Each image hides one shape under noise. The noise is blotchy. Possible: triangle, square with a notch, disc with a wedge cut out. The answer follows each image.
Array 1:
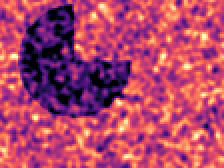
disc with a wedge cut out
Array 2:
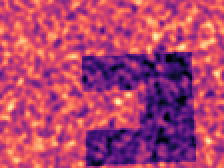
square with a notch
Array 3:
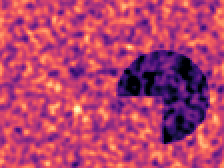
disc with a wedge cut out
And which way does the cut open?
down and left
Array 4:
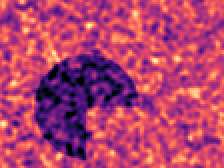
disc with a wedge cut out
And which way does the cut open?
down and right
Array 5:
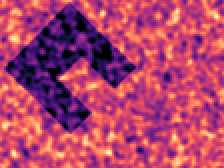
square with a notch
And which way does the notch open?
down and right
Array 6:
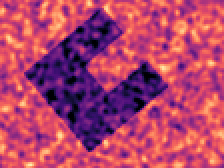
square with a notch
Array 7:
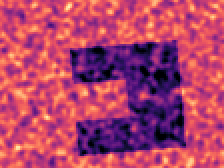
square with a notch
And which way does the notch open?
left
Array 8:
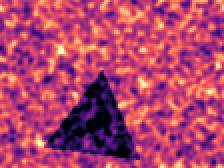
triangle
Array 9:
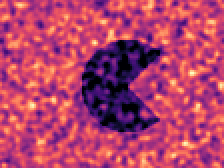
disc with a wedge cut out
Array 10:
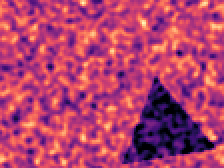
triangle
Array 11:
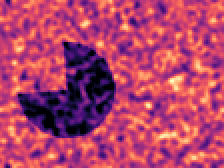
disc with a wedge cut out
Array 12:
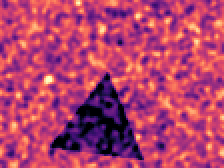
triangle
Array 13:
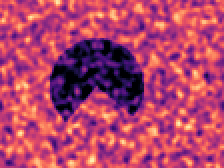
disc with a wedge cut out
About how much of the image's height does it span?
half
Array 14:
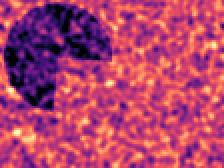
disc with a wedge cut out
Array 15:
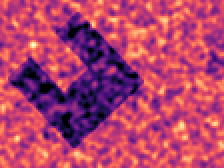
square with a notch
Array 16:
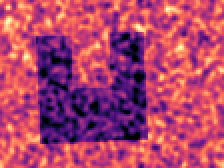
square with a notch
